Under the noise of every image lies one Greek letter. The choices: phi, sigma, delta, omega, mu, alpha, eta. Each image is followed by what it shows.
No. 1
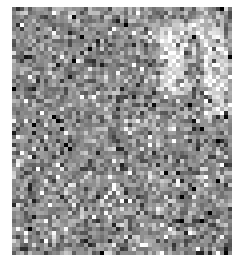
eta
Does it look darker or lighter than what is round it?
lighter
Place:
top right
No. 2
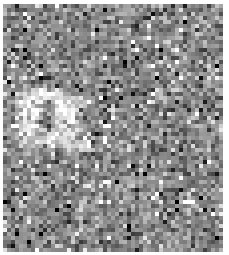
alpha
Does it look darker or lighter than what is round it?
lighter
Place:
middle left
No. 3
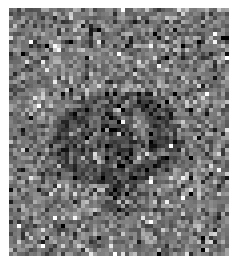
phi
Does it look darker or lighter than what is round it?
darker
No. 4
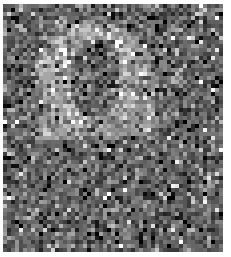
omega
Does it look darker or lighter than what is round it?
lighter
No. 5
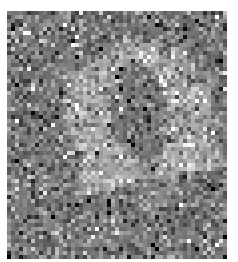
omega
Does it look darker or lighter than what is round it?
lighter
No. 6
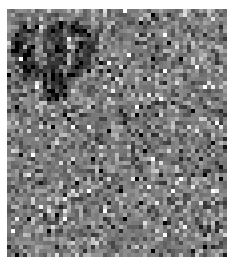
phi
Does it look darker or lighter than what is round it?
darker
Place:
top left
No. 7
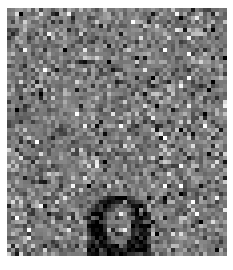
omega
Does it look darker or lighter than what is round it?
darker
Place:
bottom middle
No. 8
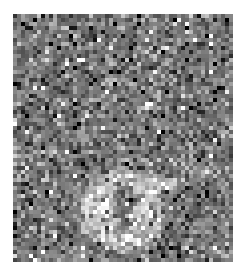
sigma
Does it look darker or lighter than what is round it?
lighter
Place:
bottom middle
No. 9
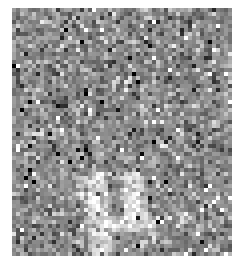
mu
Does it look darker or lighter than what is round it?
lighter
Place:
bottom middle
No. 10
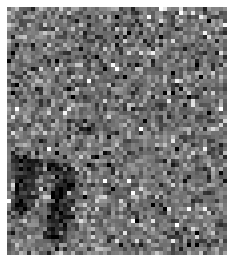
eta
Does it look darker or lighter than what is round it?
darker
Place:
bottom left
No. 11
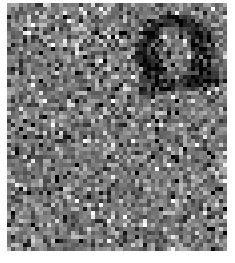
omega
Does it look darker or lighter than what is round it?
darker
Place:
top right
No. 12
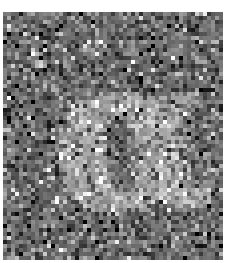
alpha
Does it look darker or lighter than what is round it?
lighter
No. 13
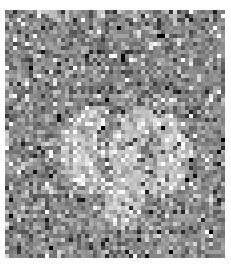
phi
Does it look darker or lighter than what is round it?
lighter
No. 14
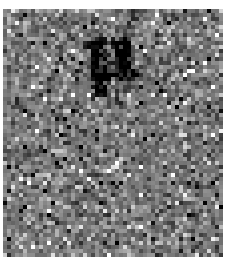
mu
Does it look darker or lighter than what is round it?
darker
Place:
top middle
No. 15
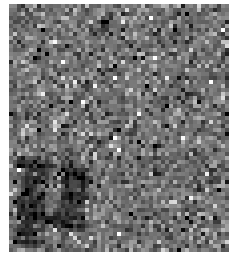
mu
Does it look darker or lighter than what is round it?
darker
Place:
bottom left
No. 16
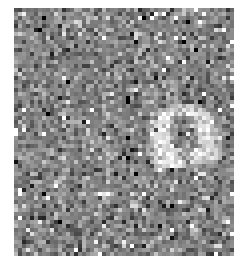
omega
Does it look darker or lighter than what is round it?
lighter
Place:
middle right
